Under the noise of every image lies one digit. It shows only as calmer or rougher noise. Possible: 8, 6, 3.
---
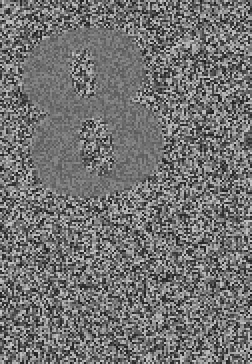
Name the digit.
8
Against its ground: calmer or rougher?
calmer
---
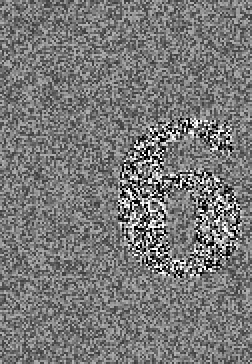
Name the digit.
6
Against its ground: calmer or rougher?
rougher
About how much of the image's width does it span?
half
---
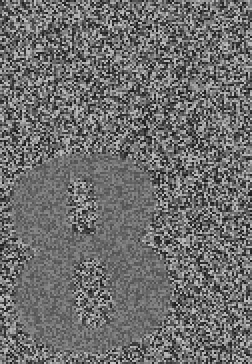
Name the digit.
8
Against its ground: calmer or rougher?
calmer
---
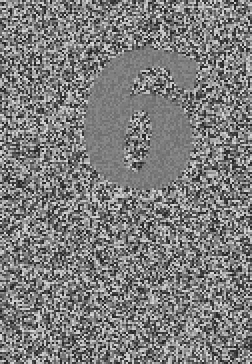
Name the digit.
6
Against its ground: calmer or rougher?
calmer
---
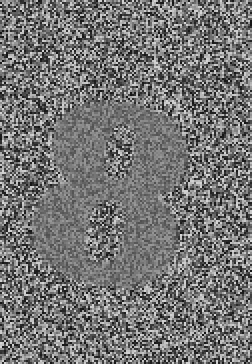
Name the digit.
8
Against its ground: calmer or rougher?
calmer
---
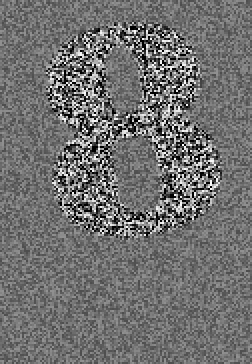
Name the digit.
8
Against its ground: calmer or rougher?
rougher
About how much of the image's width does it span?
two thirds
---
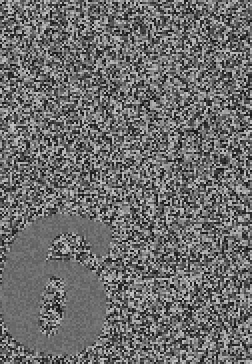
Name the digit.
6
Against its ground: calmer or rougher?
calmer
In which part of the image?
bottom left
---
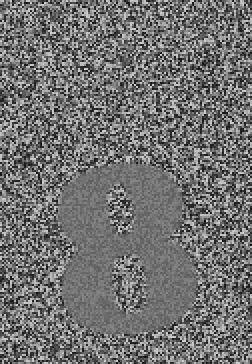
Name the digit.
8
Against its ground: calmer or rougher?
calmer
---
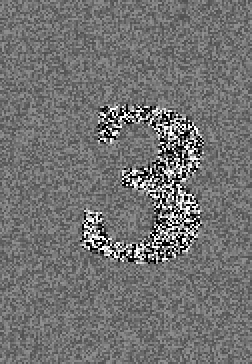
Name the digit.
3
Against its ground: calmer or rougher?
rougher
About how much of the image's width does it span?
half
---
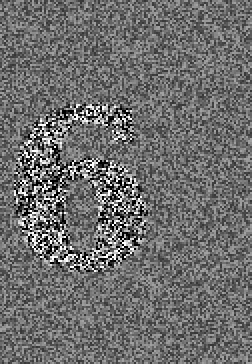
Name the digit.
6
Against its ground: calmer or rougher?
rougher
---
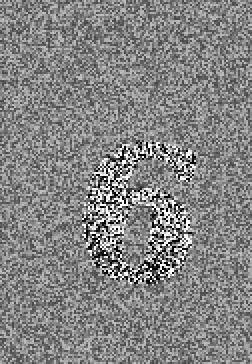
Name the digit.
6
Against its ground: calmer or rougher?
rougher
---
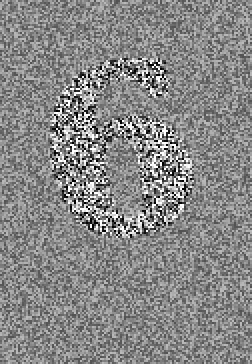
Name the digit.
6
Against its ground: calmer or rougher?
rougher
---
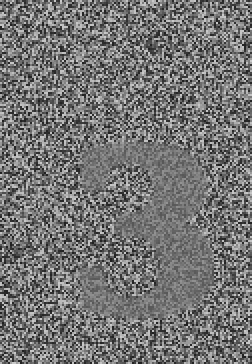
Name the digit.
3
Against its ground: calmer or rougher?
calmer
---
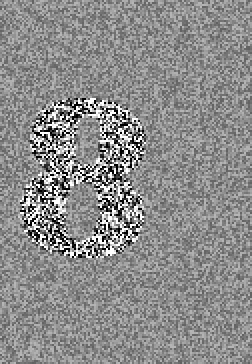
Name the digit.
8
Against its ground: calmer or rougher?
rougher
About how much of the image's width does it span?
half
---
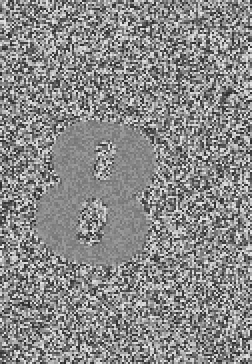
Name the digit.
8
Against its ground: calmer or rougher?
calmer
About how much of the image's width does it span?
half
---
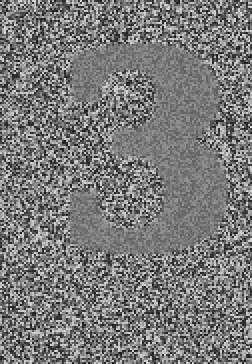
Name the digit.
3
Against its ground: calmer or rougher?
calmer
